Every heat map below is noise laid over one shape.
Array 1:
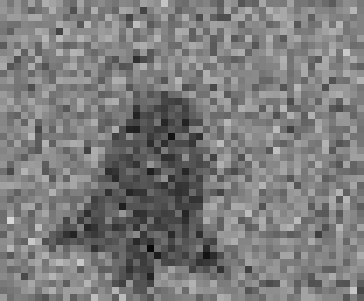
dark bell
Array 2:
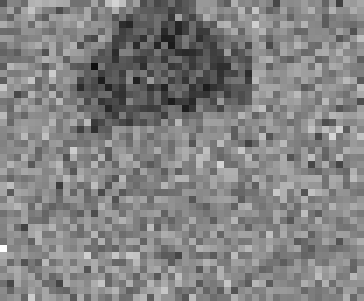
dark cloud
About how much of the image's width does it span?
half
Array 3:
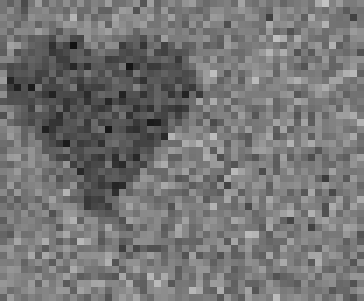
dark heart
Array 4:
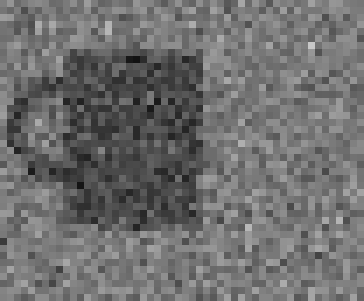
dark cup
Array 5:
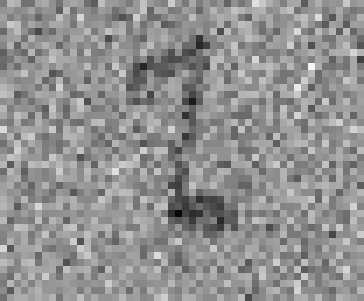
dark musical note
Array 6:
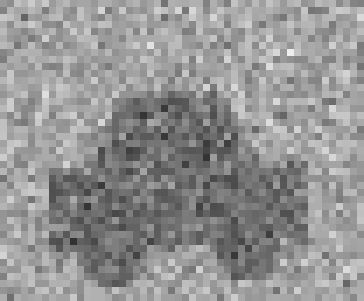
dark car
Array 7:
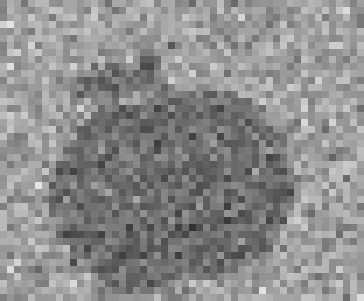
dark apple
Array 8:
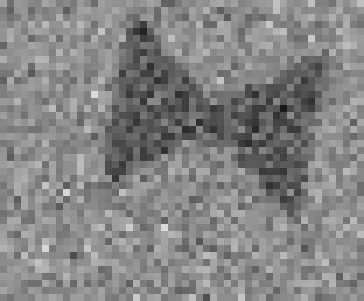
dark bow tie
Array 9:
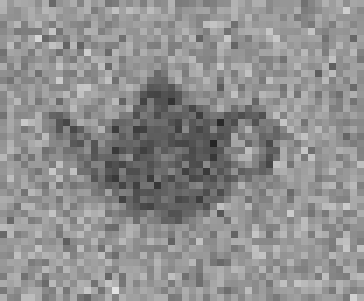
dark teapot
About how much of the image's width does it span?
two thirds
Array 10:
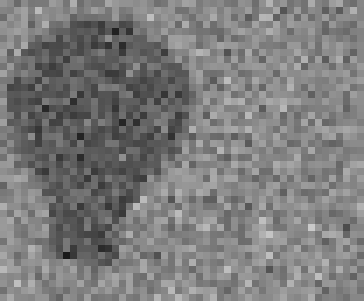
dark light bulb
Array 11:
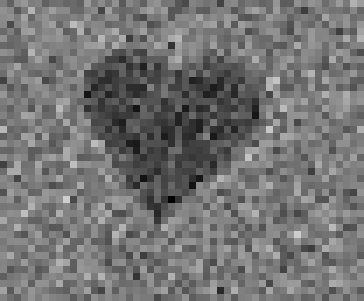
dark heart
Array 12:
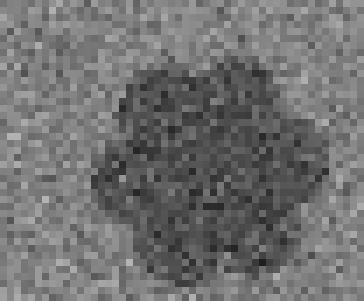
dark flower
